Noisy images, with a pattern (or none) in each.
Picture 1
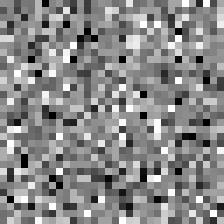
only noise
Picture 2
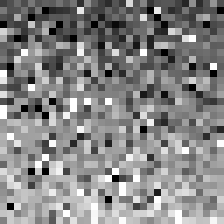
a smooth slope
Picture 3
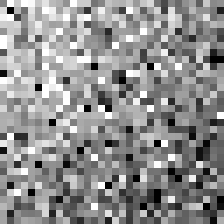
a smooth slope
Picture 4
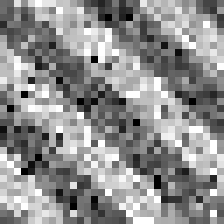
diagonal stripes
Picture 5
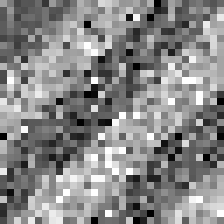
diagonal stripes
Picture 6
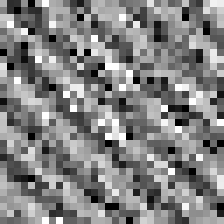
diagonal stripes
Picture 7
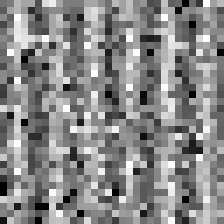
vertical stripes
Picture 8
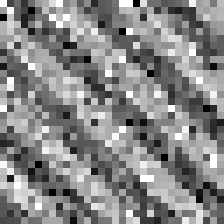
diagonal stripes
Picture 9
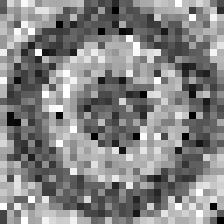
rings round one point
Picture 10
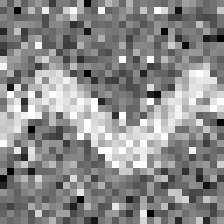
a wavy band
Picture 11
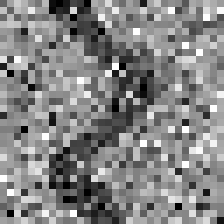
a wavy band
